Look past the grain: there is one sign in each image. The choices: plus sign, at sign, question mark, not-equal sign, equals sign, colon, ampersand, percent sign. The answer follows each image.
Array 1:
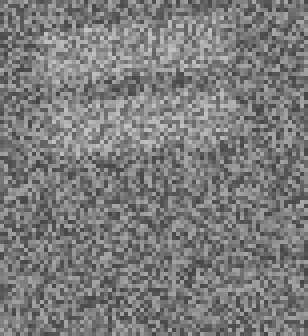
light equals sign
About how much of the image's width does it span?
two thirds
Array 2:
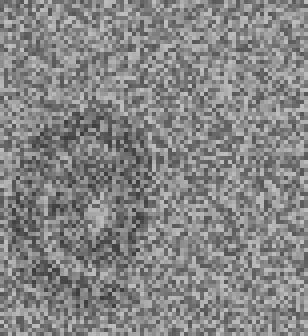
dark at sign
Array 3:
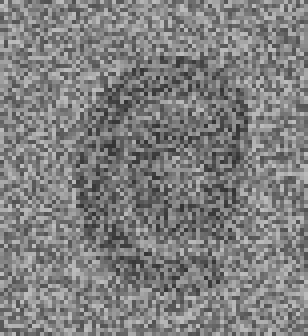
dark at sign
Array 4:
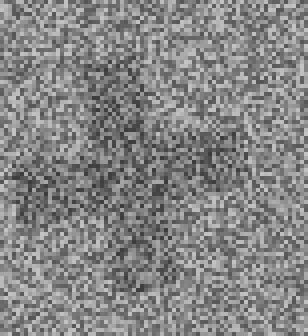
dark plus sign
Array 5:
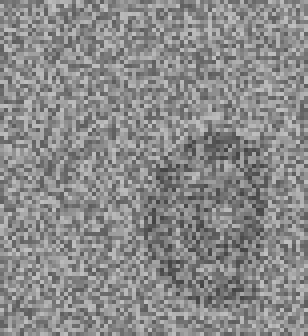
dark at sign
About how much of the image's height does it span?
half
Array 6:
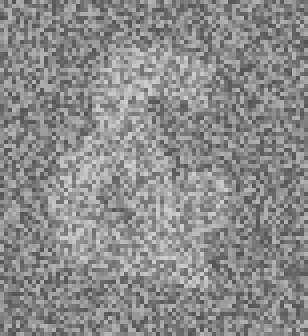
light ampersand
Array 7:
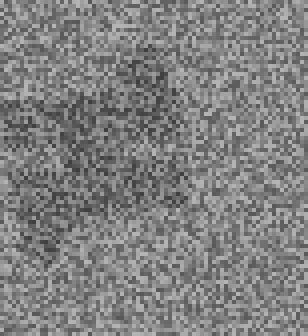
dark not-equal sign
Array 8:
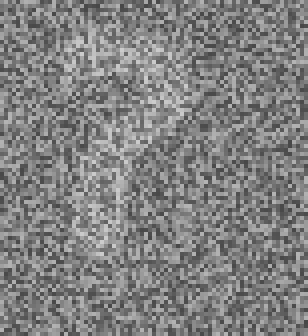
light question mark
